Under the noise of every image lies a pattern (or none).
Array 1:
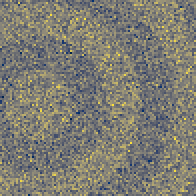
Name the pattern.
rings round one point
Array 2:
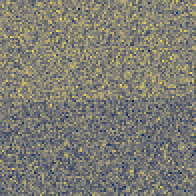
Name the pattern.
a sharp edge
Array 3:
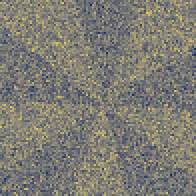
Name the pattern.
spokes from one point
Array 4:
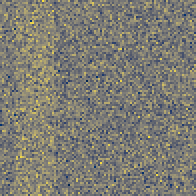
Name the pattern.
one vertical stripe
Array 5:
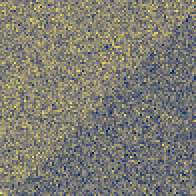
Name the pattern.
a sharp edge
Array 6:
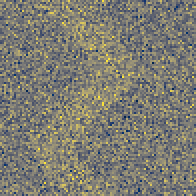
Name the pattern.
a wavy band
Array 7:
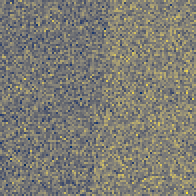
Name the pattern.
a sharp edge
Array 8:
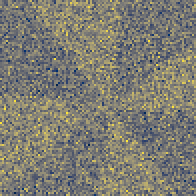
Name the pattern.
spokes from one point
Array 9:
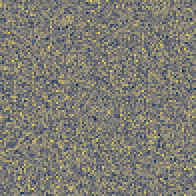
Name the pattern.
only noise
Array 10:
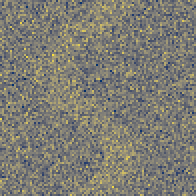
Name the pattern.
a wavy band
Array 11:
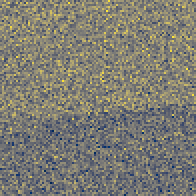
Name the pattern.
a sharp edge
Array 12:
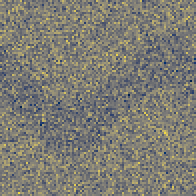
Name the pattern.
a wavy band
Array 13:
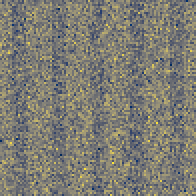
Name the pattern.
vertical stripes
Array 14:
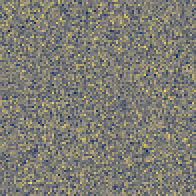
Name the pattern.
only noise
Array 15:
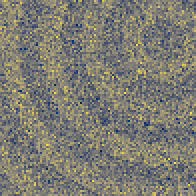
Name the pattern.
rings round one point
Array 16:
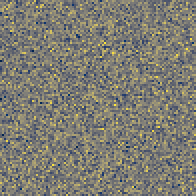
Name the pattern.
only noise
